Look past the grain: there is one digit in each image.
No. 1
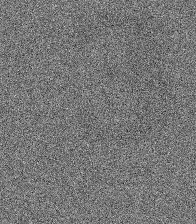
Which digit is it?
3
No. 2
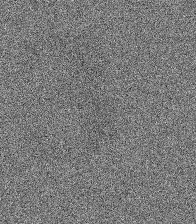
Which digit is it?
3
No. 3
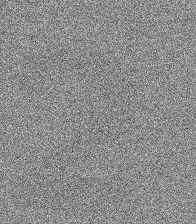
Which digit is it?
2
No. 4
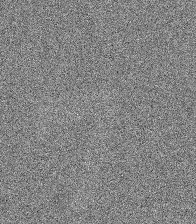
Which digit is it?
7
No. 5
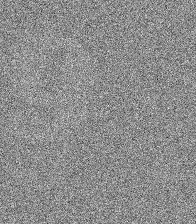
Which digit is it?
9
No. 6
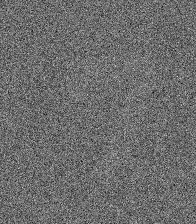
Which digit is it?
7
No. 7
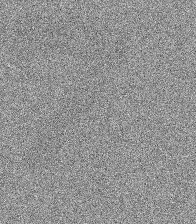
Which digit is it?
7
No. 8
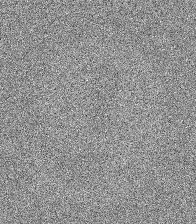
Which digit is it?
9
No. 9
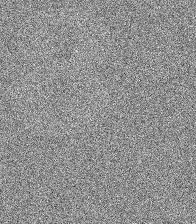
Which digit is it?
8
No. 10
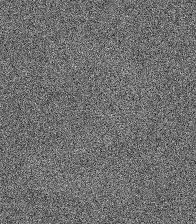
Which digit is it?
2
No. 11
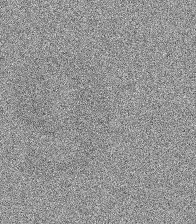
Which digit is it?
9
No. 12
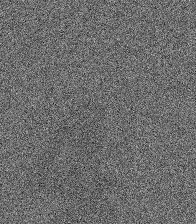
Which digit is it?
4
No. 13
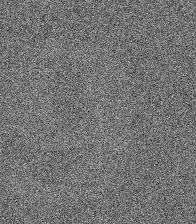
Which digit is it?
9
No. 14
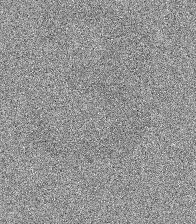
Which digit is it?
3
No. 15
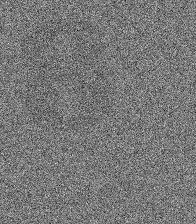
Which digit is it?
8
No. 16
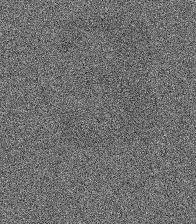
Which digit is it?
3
